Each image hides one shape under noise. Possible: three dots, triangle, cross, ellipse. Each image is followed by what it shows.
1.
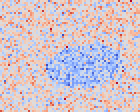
ellipse
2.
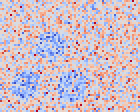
three dots
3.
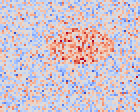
ellipse
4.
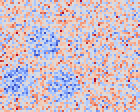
three dots
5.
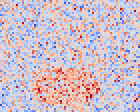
ellipse
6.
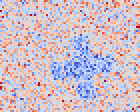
cross
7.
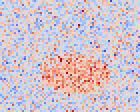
ellipse
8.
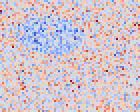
ellipse
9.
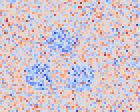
three dots
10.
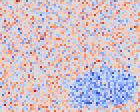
ellipse
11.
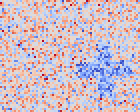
cross
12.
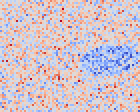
ellipse
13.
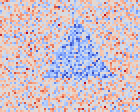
triangle
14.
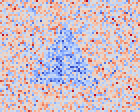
triangle
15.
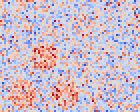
three dots
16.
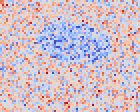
ellipse
